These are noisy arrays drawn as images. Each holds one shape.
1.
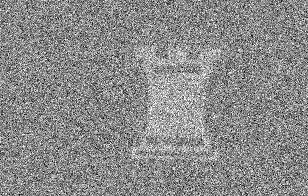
chess rook
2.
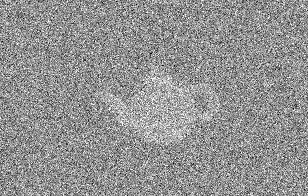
teapot
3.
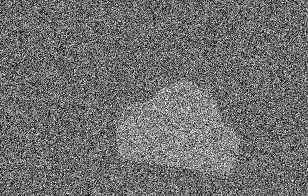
cloud
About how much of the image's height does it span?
half
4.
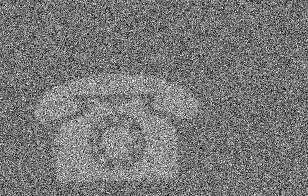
telephone
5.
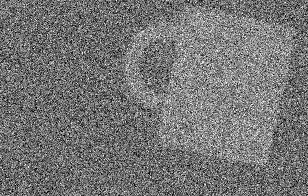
cup
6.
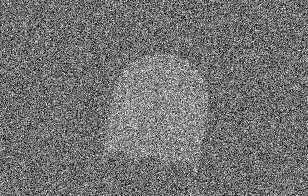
ghost
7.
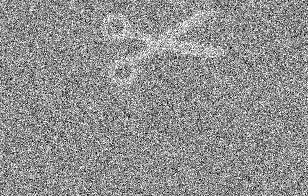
pair of scissors
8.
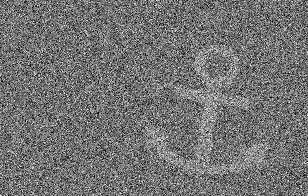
anchor
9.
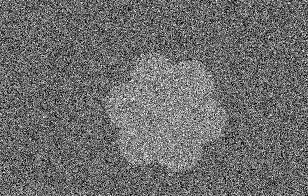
flower
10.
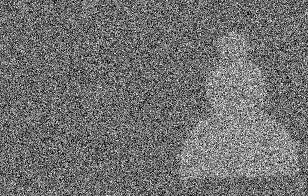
chess pawn
